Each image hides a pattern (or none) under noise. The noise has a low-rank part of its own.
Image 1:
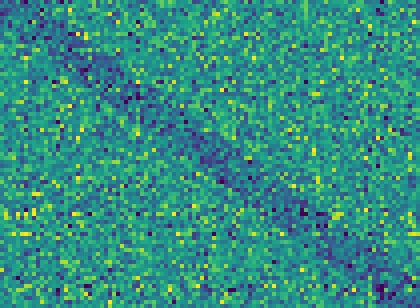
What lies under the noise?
a diagonal band
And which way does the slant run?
top left to bottom right
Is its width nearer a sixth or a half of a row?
a sixth
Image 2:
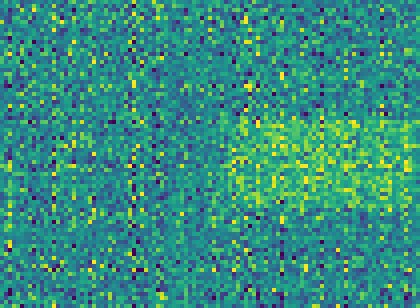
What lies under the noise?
one block
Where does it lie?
middle right
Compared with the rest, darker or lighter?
lighter
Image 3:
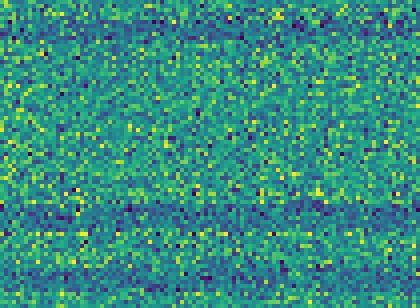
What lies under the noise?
bands of rows
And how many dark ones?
3
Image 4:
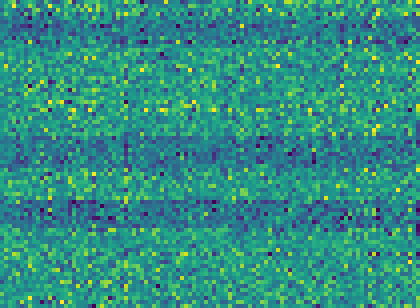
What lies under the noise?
bands of rows
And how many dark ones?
3
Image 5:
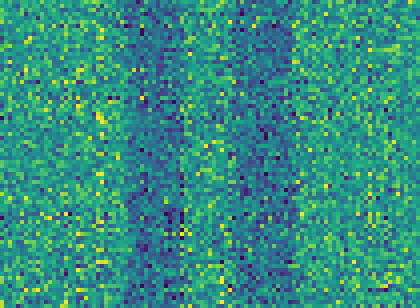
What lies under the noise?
bands of columns
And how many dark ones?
2
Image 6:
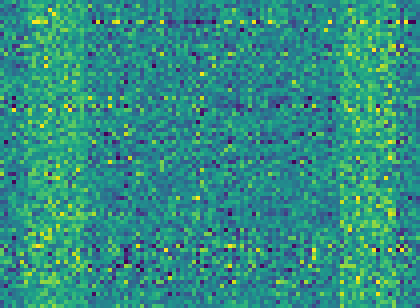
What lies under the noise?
bands of columns
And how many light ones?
2
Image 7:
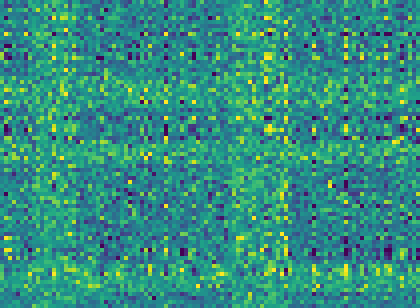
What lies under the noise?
bands of rows crossing bands of columns
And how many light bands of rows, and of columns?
3 and 2
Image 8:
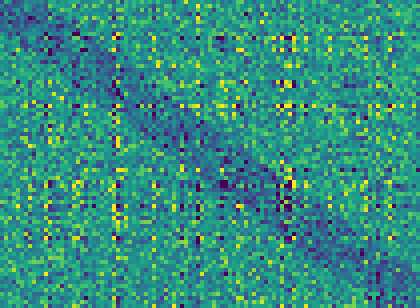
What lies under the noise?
a diagonal band
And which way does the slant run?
top left to bottom right
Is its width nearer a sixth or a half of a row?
a sixth
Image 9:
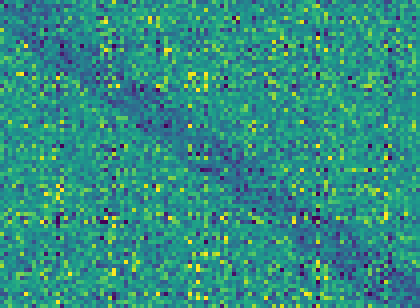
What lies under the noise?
a diagonal band
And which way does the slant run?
top left to bottom right
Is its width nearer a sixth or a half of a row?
a sixth
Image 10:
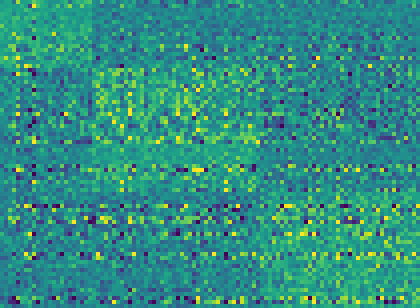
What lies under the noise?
blocks along the diagonal
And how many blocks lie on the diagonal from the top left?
3
